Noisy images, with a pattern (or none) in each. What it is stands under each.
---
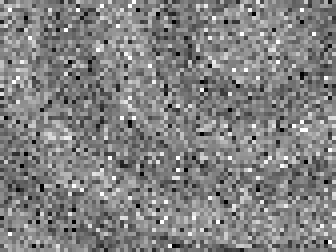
rings round one point
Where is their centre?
top right
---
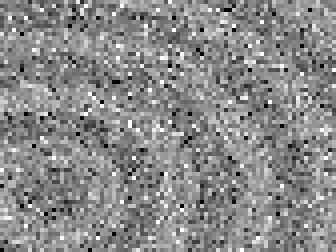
rings round one point
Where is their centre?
bottom left
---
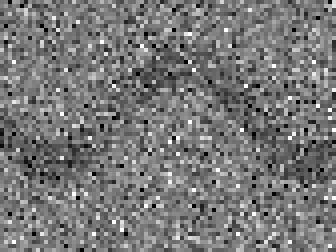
a wavy band
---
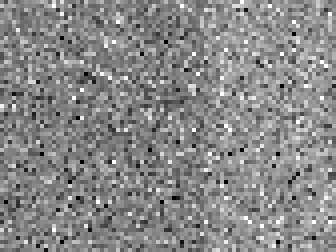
a sharp edge
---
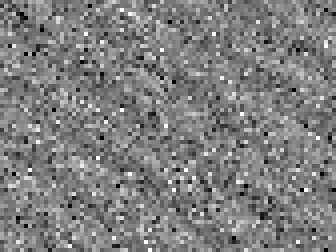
diagonal stripes
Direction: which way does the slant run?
top left to bottom right
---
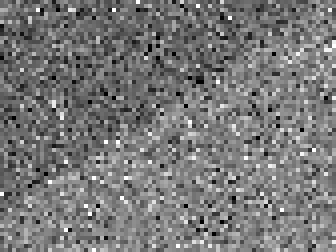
a sharp edge
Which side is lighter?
bottom right
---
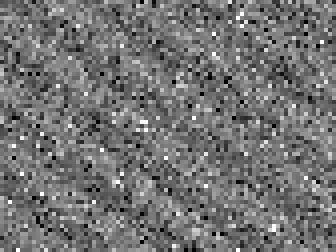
diagonal stripes
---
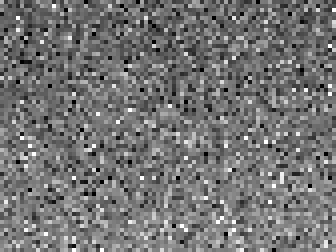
a smooth slope
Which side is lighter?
bottom
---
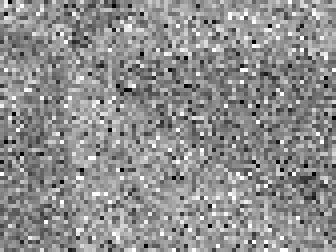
spokes from one point
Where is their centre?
top left
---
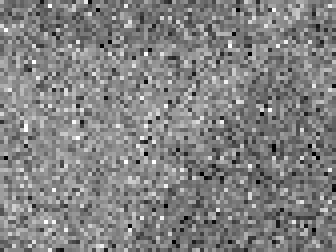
spokes from one point
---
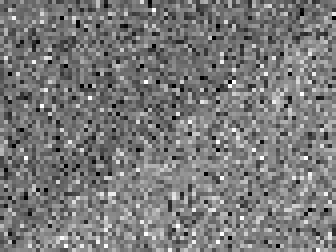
a sharp edge
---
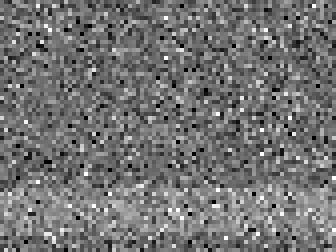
one horizontal stripe
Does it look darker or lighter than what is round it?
lighter
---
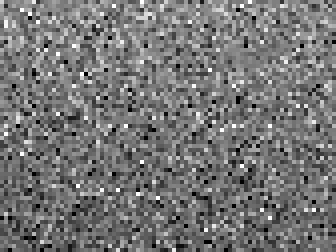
a smooth slope
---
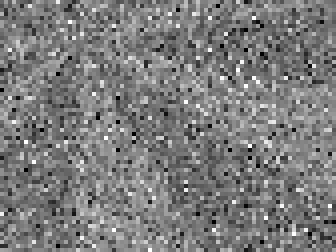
spokes from one point
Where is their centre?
top left
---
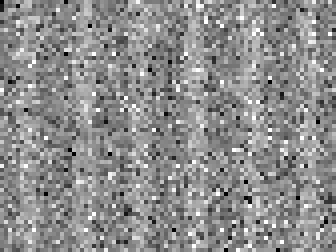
vertical stripes
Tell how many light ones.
6
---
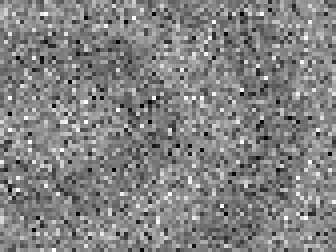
rings round one point
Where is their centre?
middle left
